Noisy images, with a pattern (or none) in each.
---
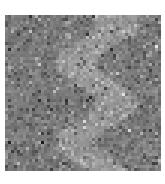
a wavy band
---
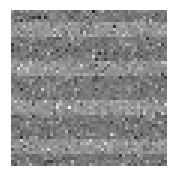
horizontal stripes
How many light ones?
4
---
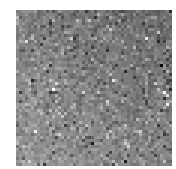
a smooth slope
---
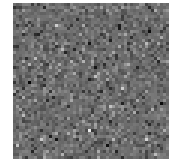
only noise
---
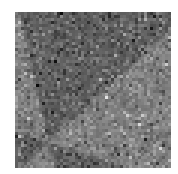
spokes from one point
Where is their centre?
bottom left
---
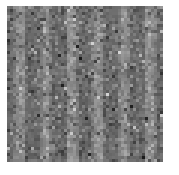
vertical stripes
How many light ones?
6
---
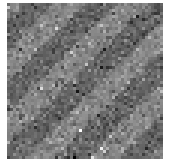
diagonal stripes
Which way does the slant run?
bottom left to top right
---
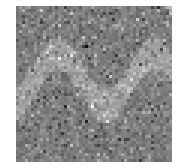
a wavy band
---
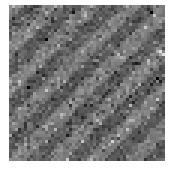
diagonal stripes
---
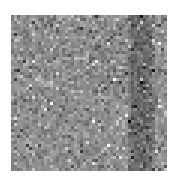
one vertical stripe
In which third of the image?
right
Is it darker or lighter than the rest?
darker
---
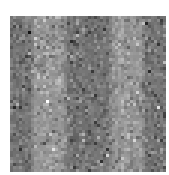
vertical stripes
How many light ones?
2
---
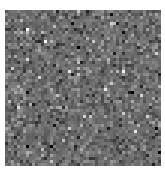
only noise
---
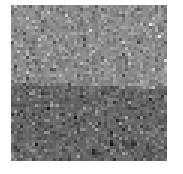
a sharp edge
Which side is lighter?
top
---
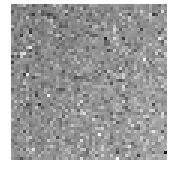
a smooth slope
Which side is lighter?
bottom right
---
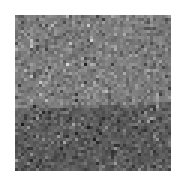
a sharp edge
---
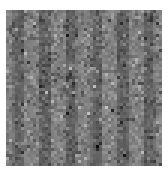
vertical stripes
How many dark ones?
6
